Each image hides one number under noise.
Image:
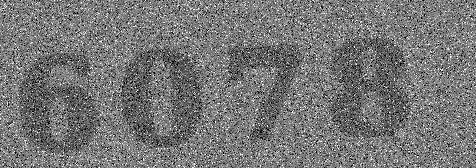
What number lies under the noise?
6078
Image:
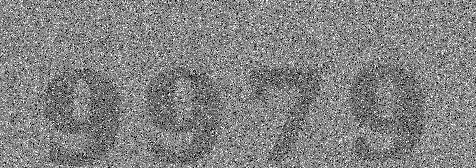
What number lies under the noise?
9979
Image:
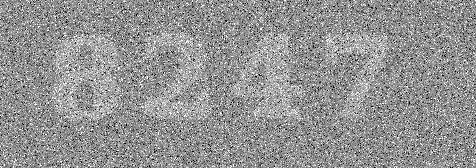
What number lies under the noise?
8247
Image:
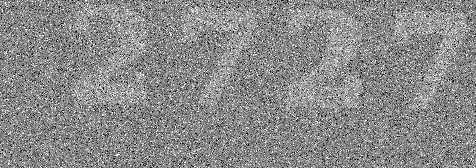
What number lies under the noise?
2727
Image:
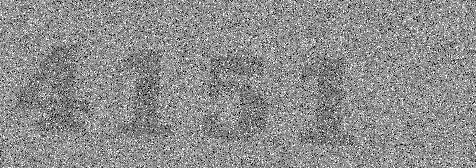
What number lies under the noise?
4151
